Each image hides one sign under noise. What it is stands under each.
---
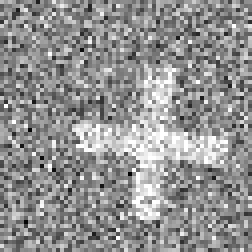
plus sign
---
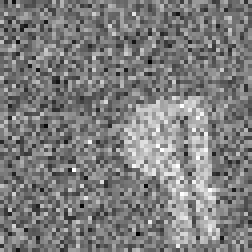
pilcrow
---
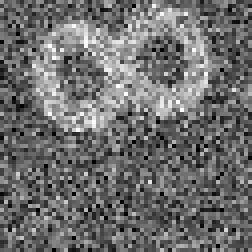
infinity sign
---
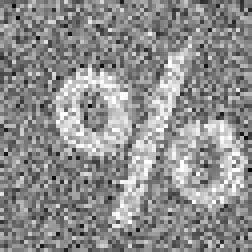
percent sign
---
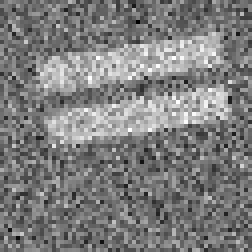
equals sign
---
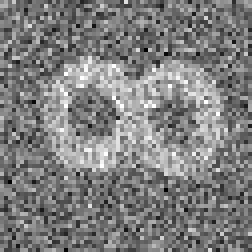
infinity sign
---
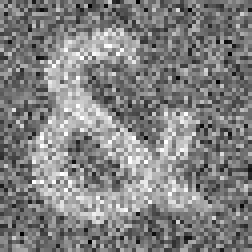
ampersand
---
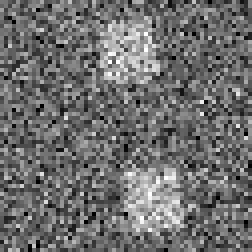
colon
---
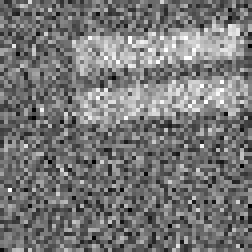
equals sign
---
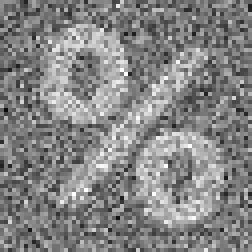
percent sign
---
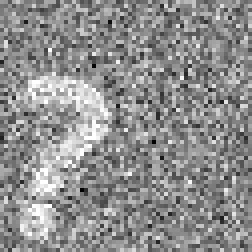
question mark
